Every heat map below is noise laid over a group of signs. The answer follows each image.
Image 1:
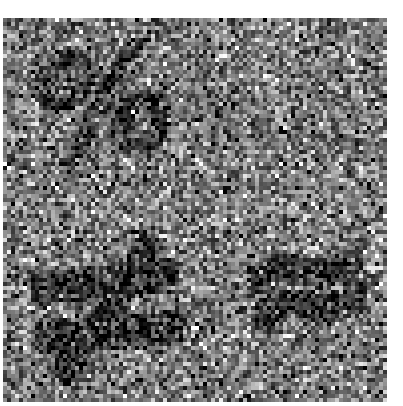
top left: percent sign; bottom left: not-equal sign; bottom right: approximately sign
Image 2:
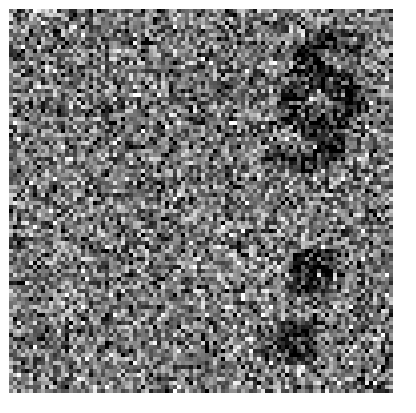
top right: section sign; bottom right: colon
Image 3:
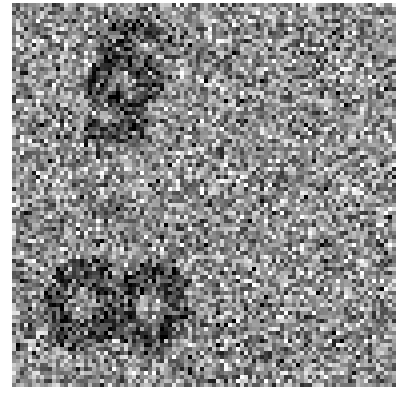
top left: section sign; bottom left: infinity sign
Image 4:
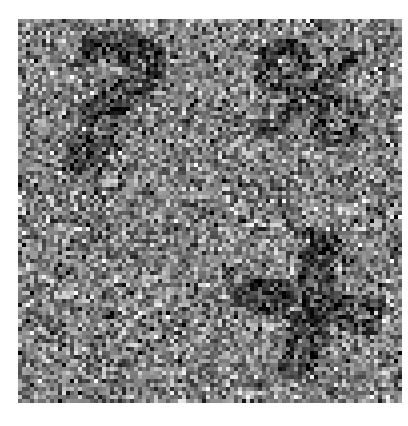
top left: question mark; top right: percent sign; bottom right: plus sign
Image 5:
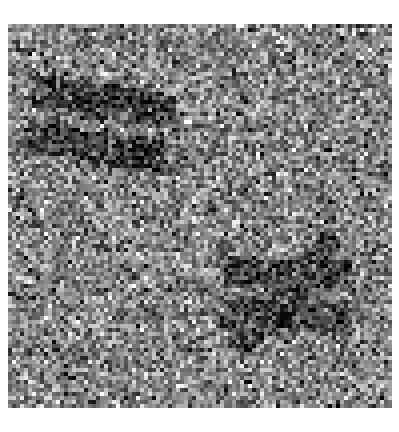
top left: equals sign; bottom right: not-equal sign
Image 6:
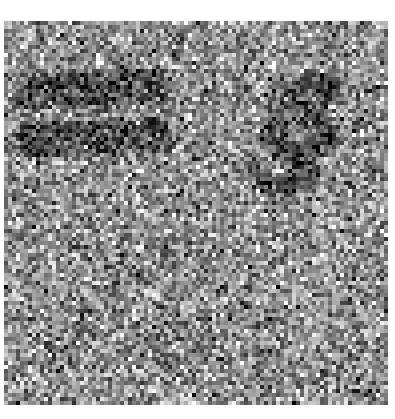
top left: equals sign; top right: section sign
